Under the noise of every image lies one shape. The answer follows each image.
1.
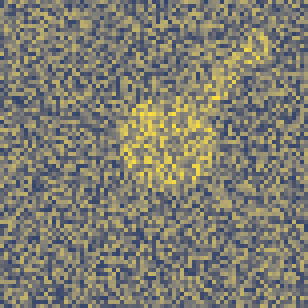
lollipop
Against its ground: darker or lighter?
lighter
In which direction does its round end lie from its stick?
down and left
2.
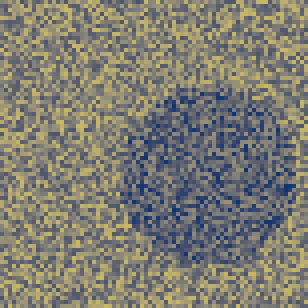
disc
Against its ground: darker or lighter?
darker
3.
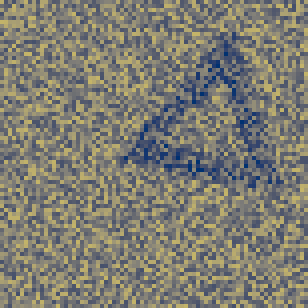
triangle frame
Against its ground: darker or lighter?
darker
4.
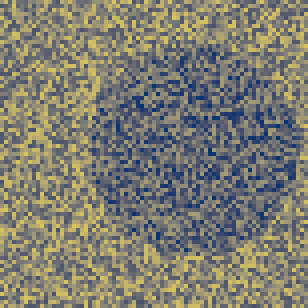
disc
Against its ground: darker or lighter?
darker
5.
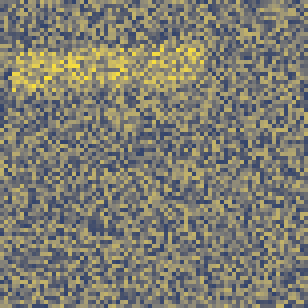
bar
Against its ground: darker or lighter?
lighter
